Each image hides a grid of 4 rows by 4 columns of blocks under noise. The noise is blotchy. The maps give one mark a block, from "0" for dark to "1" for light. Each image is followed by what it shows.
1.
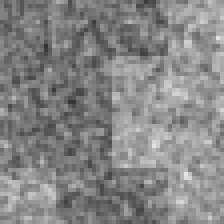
0001
0011
0011
1001
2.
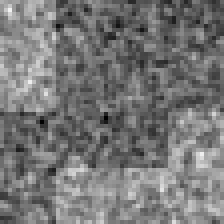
1000
1000
0001
0111
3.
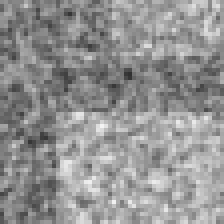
0011
0000
0111
0111
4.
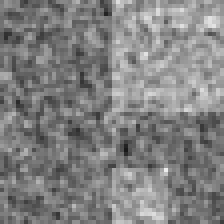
0011
0011
0000
0010
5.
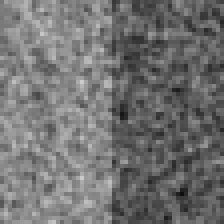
1100
1100
1100
1100
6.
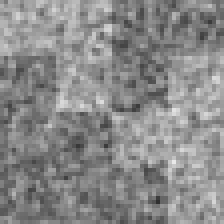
1100
0101
0011
0001
